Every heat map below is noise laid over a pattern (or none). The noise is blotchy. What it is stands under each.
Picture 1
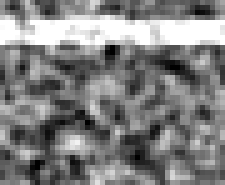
one horizontal stripe
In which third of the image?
top
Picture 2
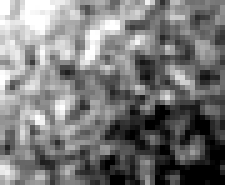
a smooth slope
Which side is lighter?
top left
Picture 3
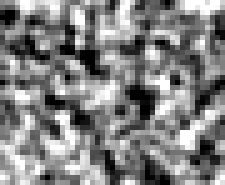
only noise
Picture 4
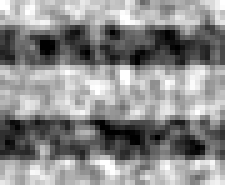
horizontal stripes
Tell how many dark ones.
2
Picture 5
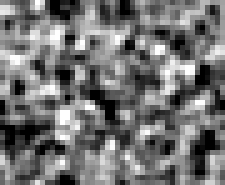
only noise
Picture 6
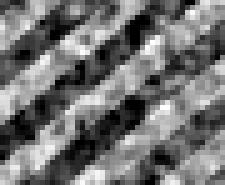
diagonal stripes
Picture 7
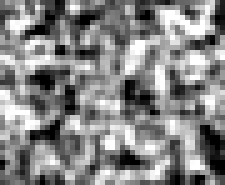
only noise
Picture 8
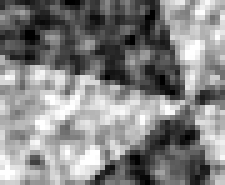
spokes from one point
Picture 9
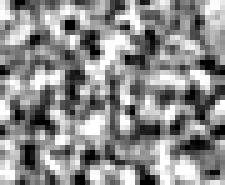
only noise
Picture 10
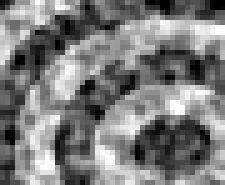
rings round one point
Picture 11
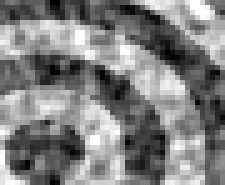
rings round one point
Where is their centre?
bottom left
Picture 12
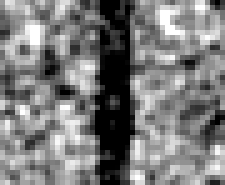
one vertical stripe
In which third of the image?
middle
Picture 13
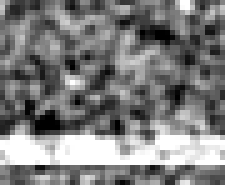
one horizontal stripe
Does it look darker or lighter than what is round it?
lighter
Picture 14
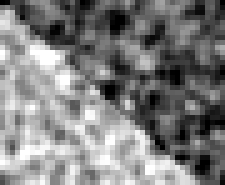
a sharp edge
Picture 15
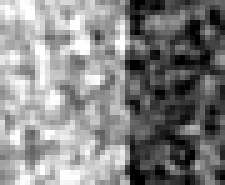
a sharp edge
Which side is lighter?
left
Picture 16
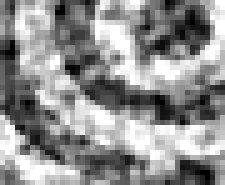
rings round one point
